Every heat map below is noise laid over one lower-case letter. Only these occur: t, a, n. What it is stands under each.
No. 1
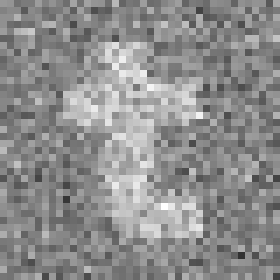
t
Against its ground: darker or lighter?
lighter
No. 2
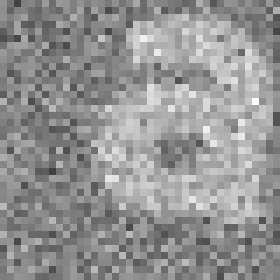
a
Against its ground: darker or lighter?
lighter
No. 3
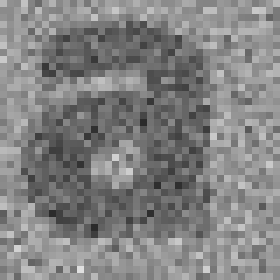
a
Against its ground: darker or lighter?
darker
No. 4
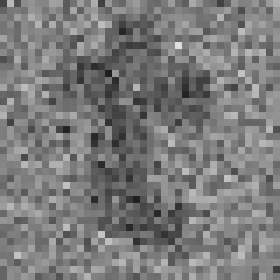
t
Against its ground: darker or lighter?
darker
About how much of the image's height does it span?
nearly all
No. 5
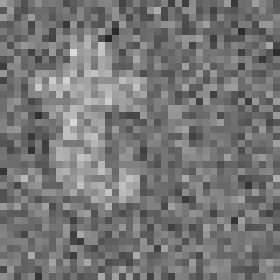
t
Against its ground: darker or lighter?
lighter
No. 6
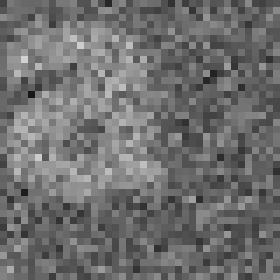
a
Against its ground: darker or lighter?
lighter
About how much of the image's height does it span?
two thirds
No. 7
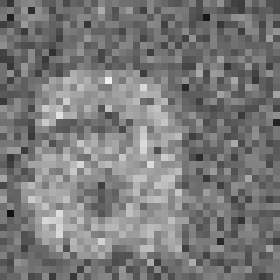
a
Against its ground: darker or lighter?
lighter
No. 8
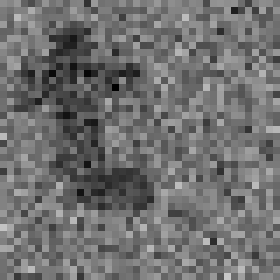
t
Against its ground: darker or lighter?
darker
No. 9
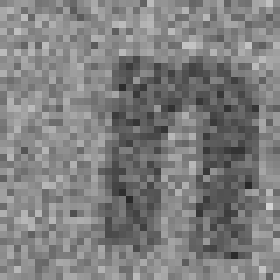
n
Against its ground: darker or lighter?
darker
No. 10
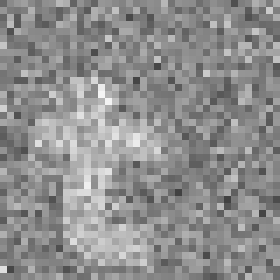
t
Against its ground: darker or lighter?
lighter
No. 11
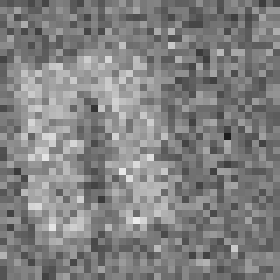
n
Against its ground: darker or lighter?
lighter
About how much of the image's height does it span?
two thirds
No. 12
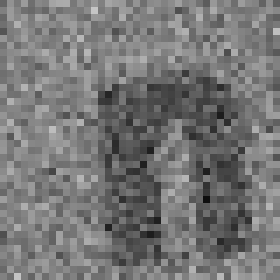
n
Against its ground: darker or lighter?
darker
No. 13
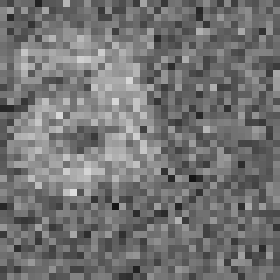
a
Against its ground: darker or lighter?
lighter
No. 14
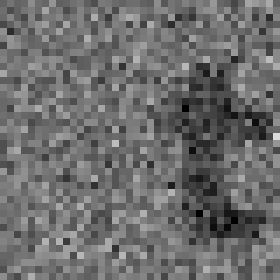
t
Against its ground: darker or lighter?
darker
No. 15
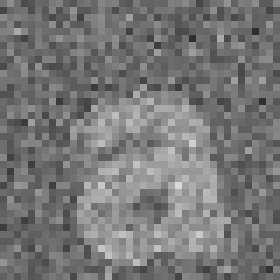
a
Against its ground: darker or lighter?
lighter
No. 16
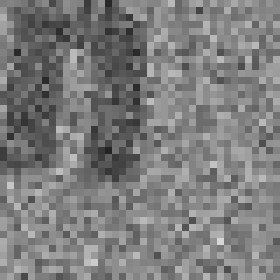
n
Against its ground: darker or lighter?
darker
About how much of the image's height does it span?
two thirds
